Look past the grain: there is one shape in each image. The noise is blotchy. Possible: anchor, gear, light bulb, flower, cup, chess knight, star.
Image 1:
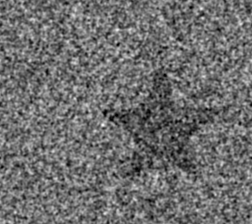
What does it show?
dark star
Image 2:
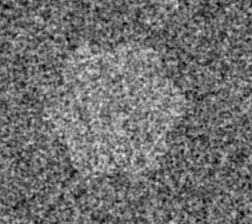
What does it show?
light flower
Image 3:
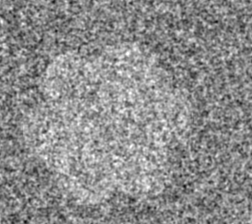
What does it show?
light flower
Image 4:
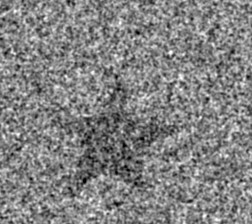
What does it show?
dark star
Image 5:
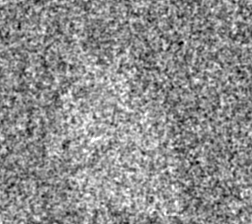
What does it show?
light chess knight
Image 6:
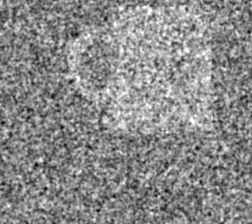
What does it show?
light cup
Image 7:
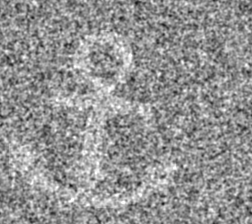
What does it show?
light anchor
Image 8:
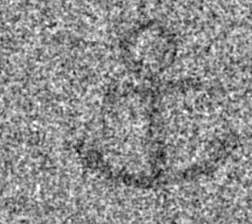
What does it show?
dark anchor
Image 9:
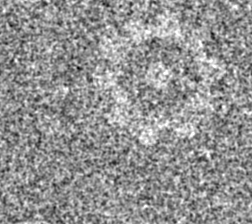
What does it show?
light gear
